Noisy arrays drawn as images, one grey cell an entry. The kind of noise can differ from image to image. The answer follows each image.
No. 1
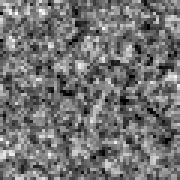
blotchy
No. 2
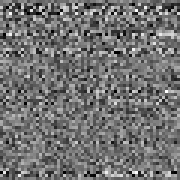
rows of uneven size
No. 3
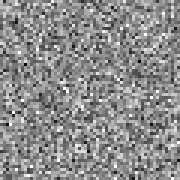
independent entries
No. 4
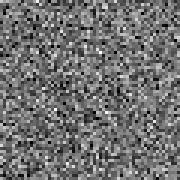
independent entries
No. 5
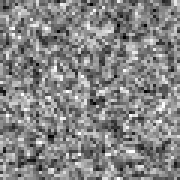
blotchy
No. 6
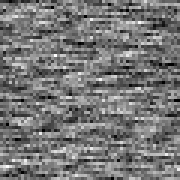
streaked along the rows
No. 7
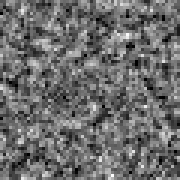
blotchy
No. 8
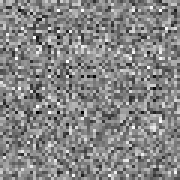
low rank plus noise
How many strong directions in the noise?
one
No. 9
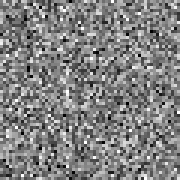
independent entries
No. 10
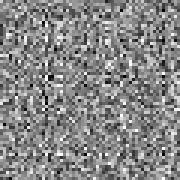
low rank plus noise
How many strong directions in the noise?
one
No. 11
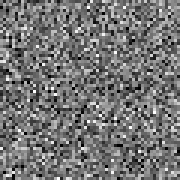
independent entries
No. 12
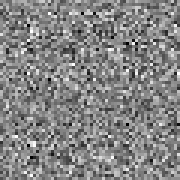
low rank plus noise
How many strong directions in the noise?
three or four
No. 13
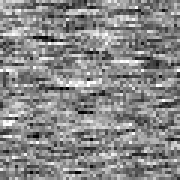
streaked along the rows
